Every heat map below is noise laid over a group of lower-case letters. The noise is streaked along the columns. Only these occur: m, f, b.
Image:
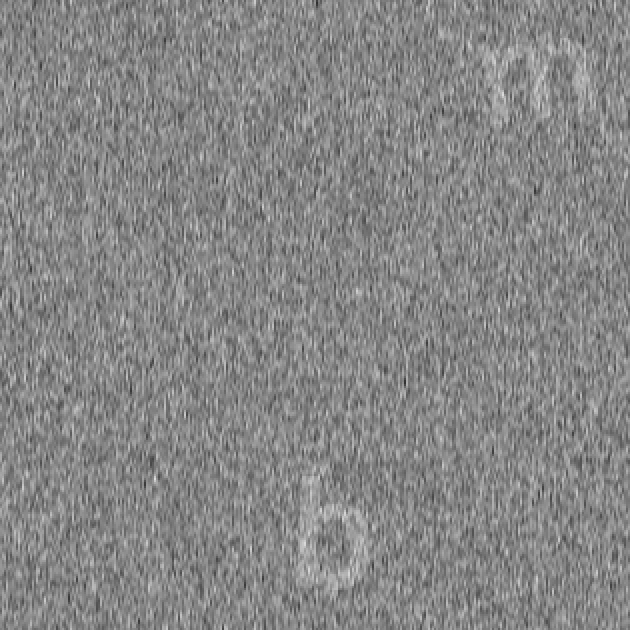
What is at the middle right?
nothing
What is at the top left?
nothing
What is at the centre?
nothing
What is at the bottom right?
nothing
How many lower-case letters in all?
2
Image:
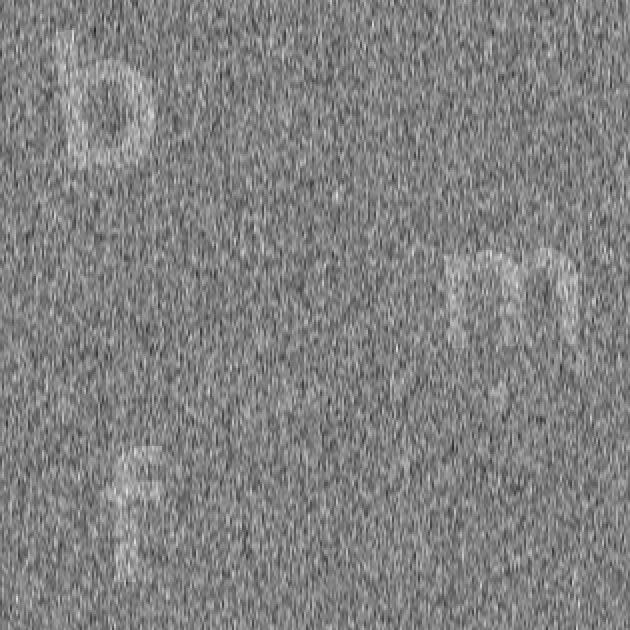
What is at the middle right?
m
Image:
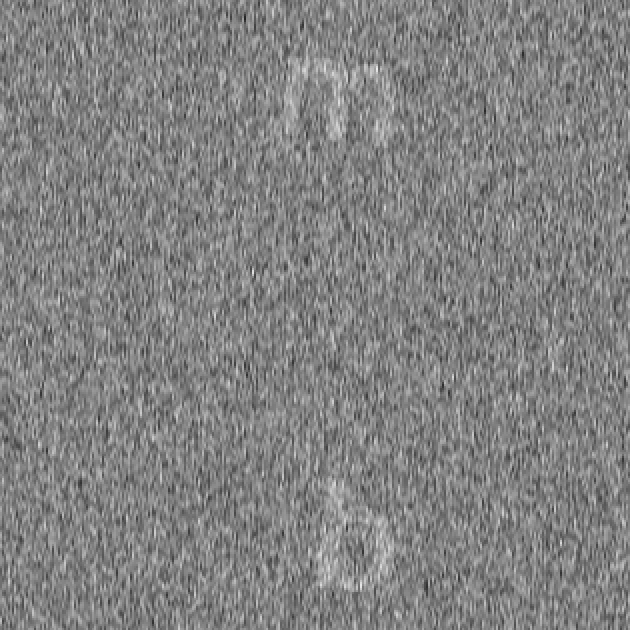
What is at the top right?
nothing
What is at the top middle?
m
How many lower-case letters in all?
2
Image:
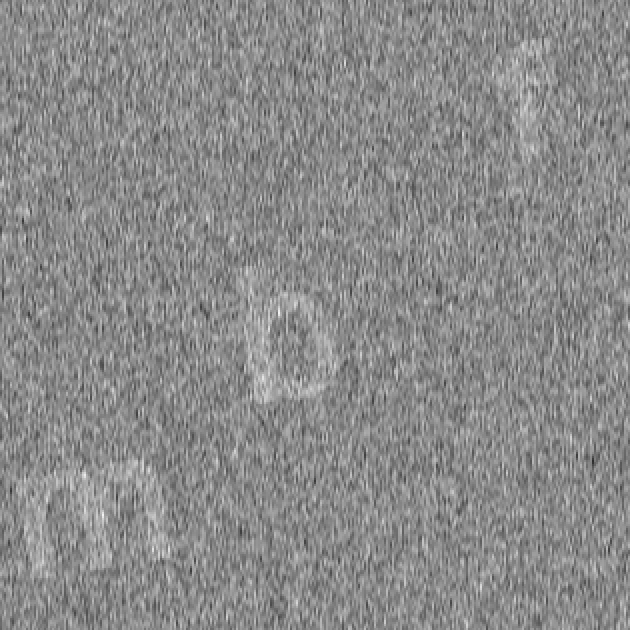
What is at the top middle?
nothing
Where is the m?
bottom left
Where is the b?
centre
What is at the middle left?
nothing
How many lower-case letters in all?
3
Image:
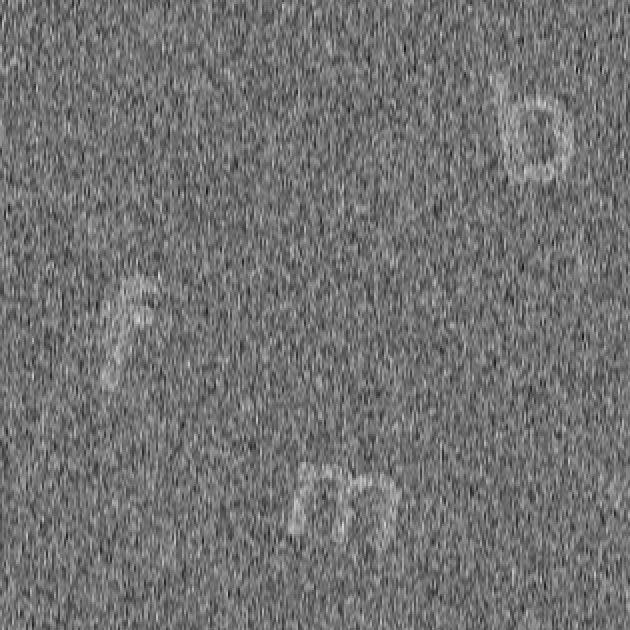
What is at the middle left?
f
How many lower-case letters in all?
3
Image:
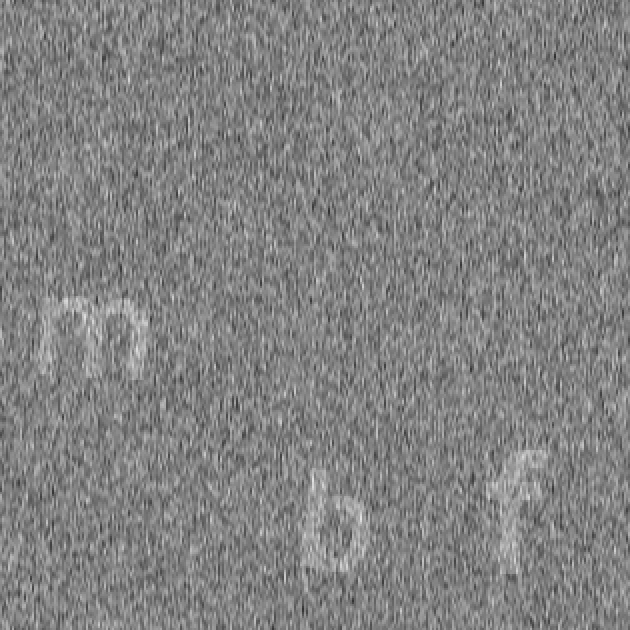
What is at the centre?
nothing
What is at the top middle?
nothing
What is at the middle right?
nothing
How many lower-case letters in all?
3
